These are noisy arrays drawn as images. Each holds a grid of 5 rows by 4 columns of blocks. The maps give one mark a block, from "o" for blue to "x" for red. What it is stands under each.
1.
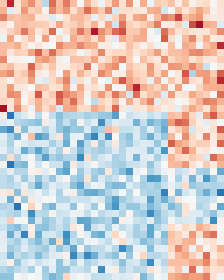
x x x x
x x x x
o o o x
o o o o
o o o x
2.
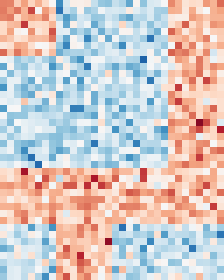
x o o x
o o o x
o o o x
x x x x
o x o o
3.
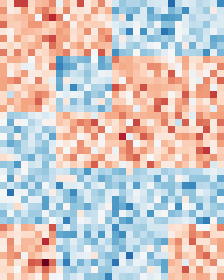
x x o o
x o x x
o x x x
o o o o
x o o x
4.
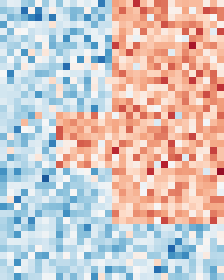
o o x x
o o x x
o x x x
o o x x
o o o o
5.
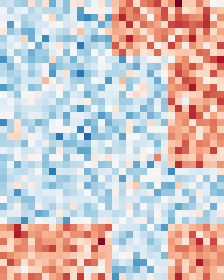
o o x x
o o o x
o o o x
o o o o
x x o x
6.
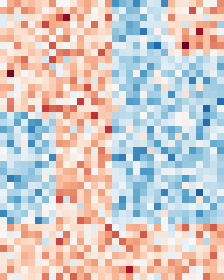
x x o x
x x o o
o x o o
o x o o
x x x x
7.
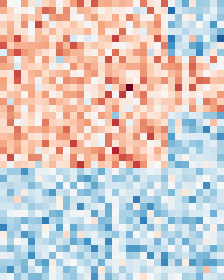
x x x o
x x x x
x x x o
o o o o
o o o o
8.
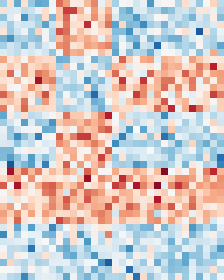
o x o o
x o x x
o x o o
x x x x
o o o o
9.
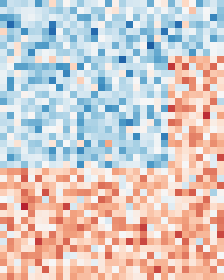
o o o o
o o o x
o o o x
x x x x
x x x x
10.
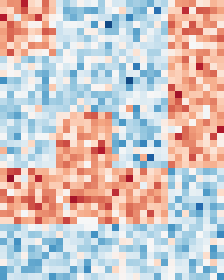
x o o x
o o o x
o x o x
x x x o
o o o o
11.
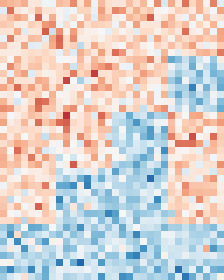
x x x x
x x x o
x x o x
x o o x
o o o o
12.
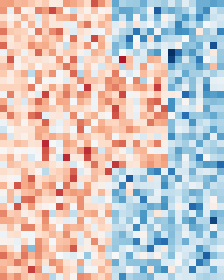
x x o o
x x x o
x x x o
x x o o
x x o o
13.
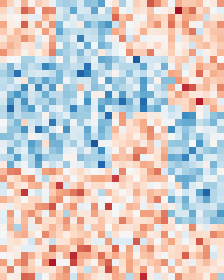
x o x x
o o o x
o o x o
x x x o
x x x x
